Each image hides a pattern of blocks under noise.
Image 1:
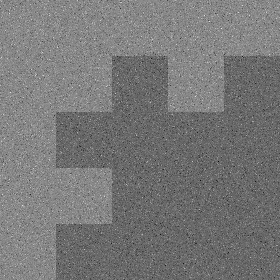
mirrored about the diagonal from the top left
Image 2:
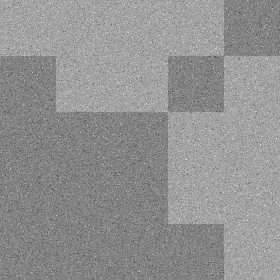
mirrored about the diagonal from the bottom left
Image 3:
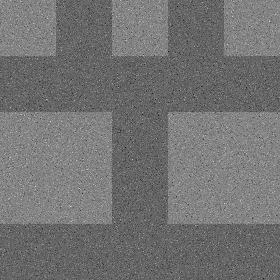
left and right mirror each other
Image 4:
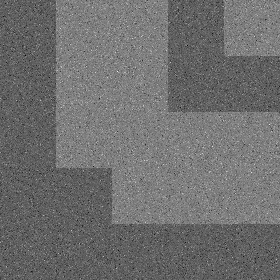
mirrored about the diagonal from the bottom left
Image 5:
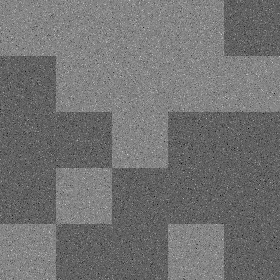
no symmetry
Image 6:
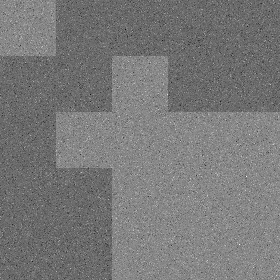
mirrored about the diagonal from the top left
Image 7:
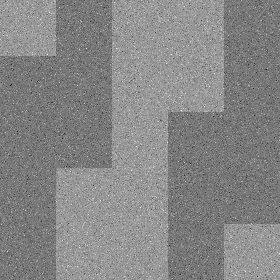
the same after a half turn
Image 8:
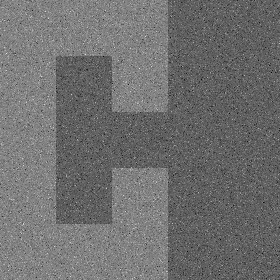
top and bottom mirror each other
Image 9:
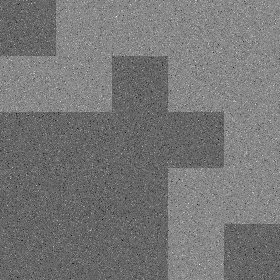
mirrored about the diagonal from the bottom left
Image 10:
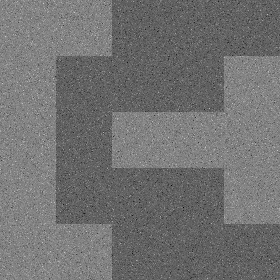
top and bottom mirror each other
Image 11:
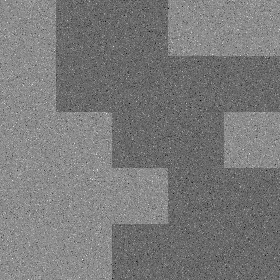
no symmetry
